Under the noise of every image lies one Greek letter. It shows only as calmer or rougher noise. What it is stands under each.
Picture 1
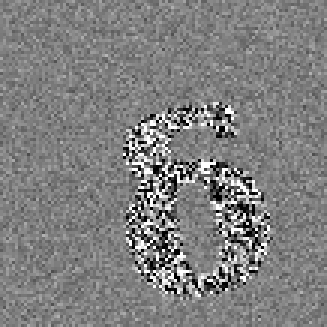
delta
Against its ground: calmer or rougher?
rougher
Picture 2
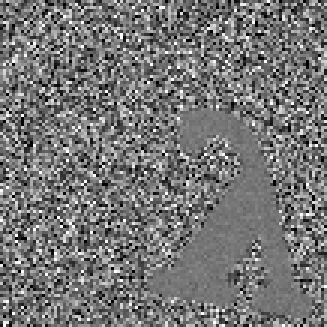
lambda
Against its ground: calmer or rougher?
calmer
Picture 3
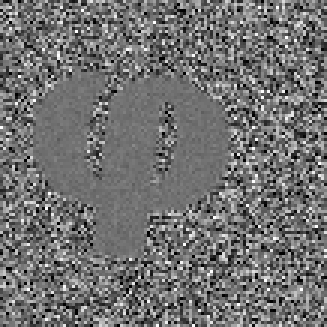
phi
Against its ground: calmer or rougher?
calmer
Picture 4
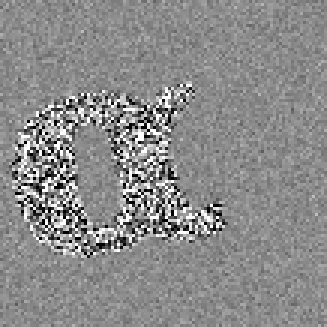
alpha
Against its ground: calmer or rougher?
rougher
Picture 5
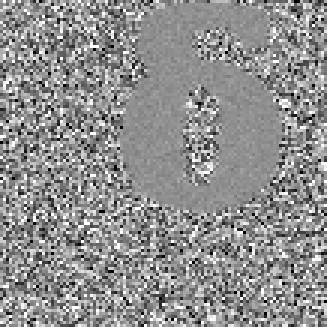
delta
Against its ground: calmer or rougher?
calmer
